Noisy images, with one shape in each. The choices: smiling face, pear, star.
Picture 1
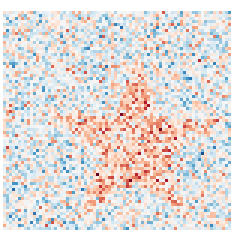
star
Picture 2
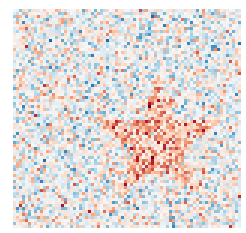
star
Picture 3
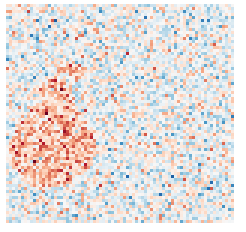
pear
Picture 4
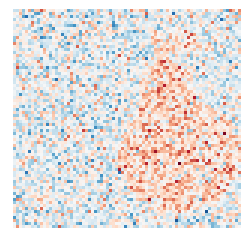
pear
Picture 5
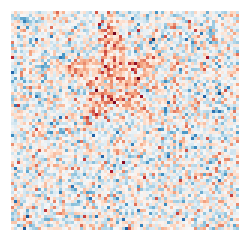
star
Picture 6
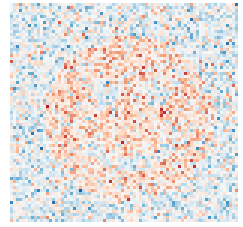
smiling face
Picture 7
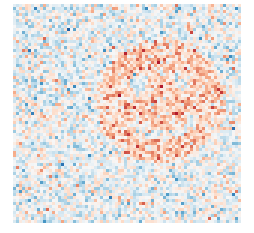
smiling face
